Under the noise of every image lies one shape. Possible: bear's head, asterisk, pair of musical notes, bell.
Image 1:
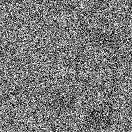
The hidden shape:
pair of musical notes
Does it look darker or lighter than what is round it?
darker
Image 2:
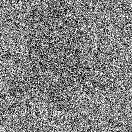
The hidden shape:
bell
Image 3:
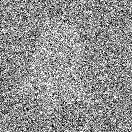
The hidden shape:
bell
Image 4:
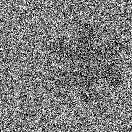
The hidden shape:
asterisk
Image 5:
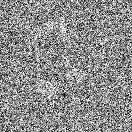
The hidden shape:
pair of musical notes
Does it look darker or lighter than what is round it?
lighter
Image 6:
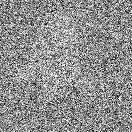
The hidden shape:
bell
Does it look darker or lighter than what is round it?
lighter
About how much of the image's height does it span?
two thirds
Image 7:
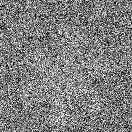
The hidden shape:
asterisk
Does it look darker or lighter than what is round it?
lighter
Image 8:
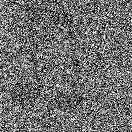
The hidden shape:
pair of musical notes
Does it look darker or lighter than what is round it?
darker
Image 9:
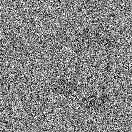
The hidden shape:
pair of musical notes
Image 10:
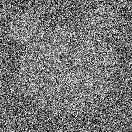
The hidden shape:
bear's head
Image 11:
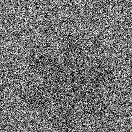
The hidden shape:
asterisk
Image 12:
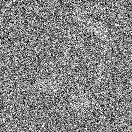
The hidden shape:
pair of musical notes
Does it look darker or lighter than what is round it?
lighter
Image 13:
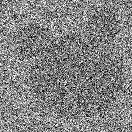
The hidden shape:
bear's head
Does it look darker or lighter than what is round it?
darker
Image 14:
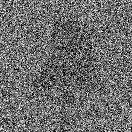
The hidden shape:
bell
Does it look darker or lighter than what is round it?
darker
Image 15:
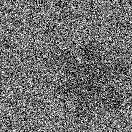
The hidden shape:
asterisk
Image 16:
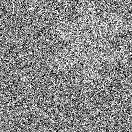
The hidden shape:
asterisk
